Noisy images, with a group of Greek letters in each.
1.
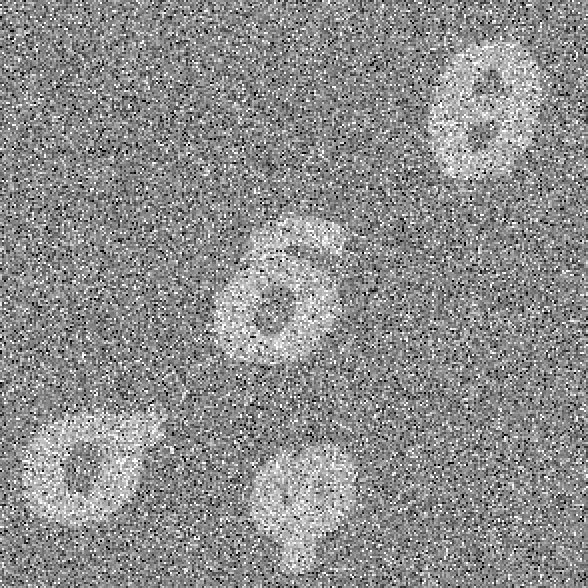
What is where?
top right: theta; centre: delta; bottom left: sigma; bottom middle: phi
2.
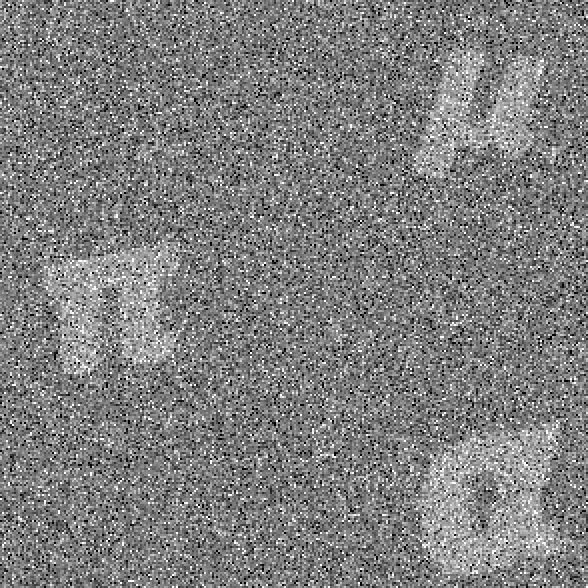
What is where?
top right: mu; middle left: pi; bottom right: alpha
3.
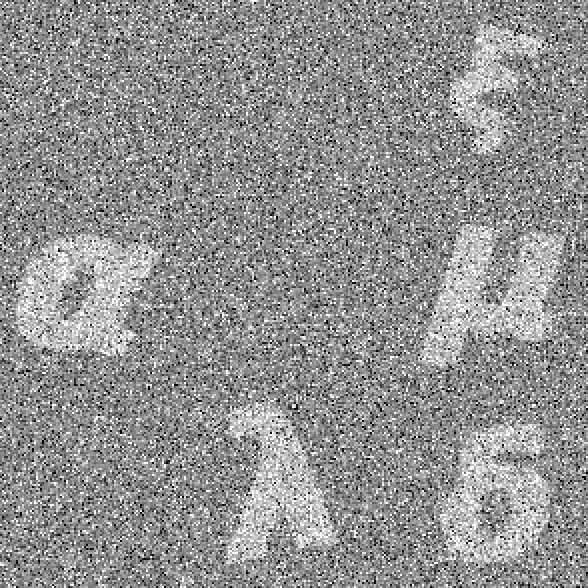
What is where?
top right: xi; middle left: alpha; middle right: mu; bottom middle: lambda; bottom right: delta
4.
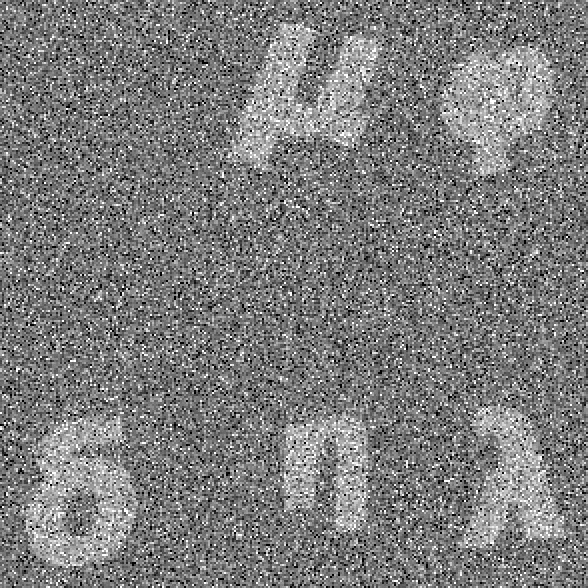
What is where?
top middle: mu; top right: phi; bottom left: delta; bottom middle: eta; bottom right: lambda
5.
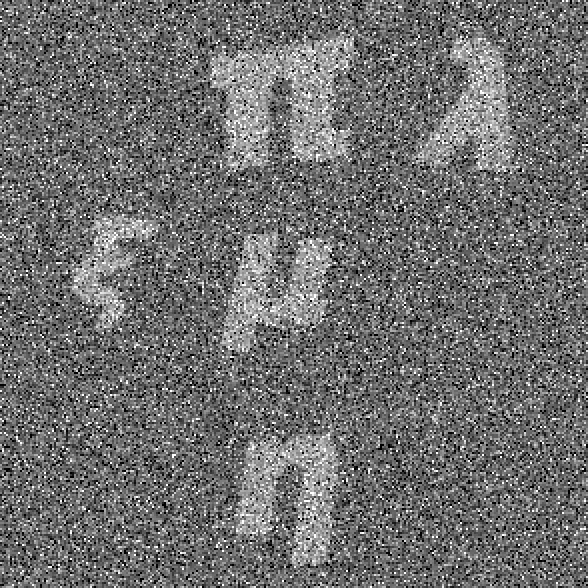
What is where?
top middle: pi; top right: lambda; middle left: xi; centre: mu; bottom middle: eta
